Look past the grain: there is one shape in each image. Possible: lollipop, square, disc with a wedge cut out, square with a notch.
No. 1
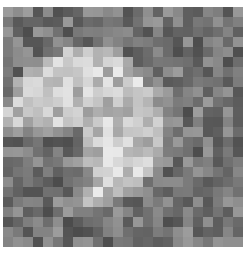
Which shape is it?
disc with a wedge cut out
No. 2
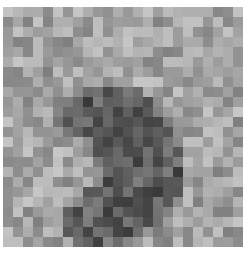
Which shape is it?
disc with a wedge cut out
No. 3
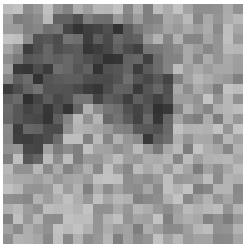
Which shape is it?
disc with a wedge cut out
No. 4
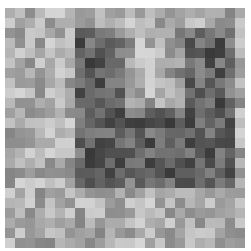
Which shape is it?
square with a notch
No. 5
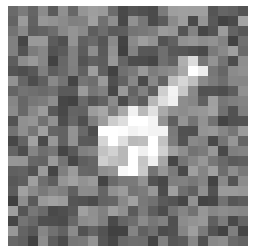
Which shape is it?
lollipop
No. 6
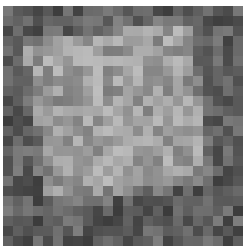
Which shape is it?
square
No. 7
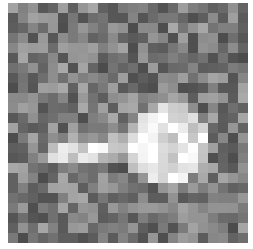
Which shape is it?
lollipop
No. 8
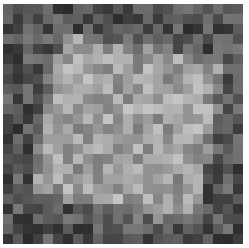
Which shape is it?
square
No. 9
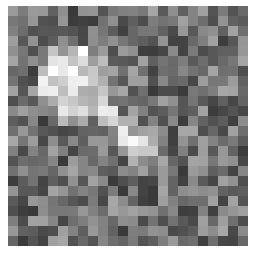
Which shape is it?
lollipop
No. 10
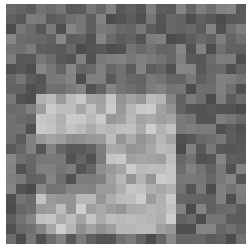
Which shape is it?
square with a notch
